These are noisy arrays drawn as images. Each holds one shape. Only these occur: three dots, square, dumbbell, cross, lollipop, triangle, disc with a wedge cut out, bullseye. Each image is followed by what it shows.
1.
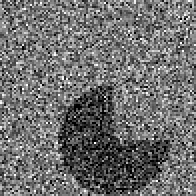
disc with a wedge cut out
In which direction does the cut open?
up and right
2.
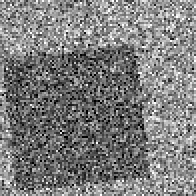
square
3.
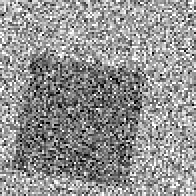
square
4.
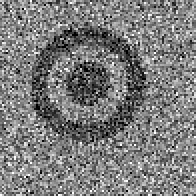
bullseye
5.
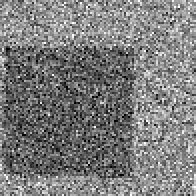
square
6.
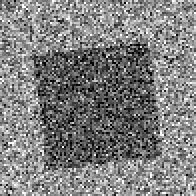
square
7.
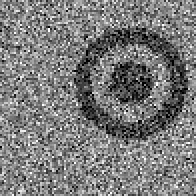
bullseye
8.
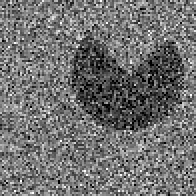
disc with a wedge cut out
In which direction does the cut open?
up
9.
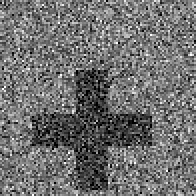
cross
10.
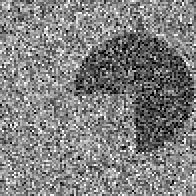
disc with a wedge cut out
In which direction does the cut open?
down and left
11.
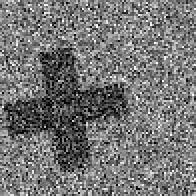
cross
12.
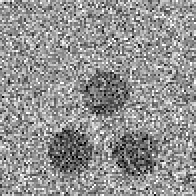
three dots
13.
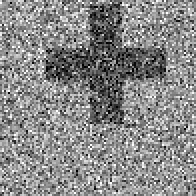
cross
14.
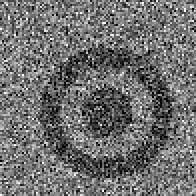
bullseye
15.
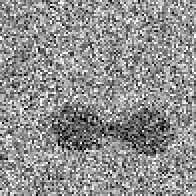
dumbbell
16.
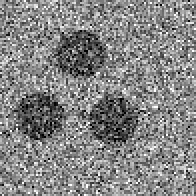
three dots
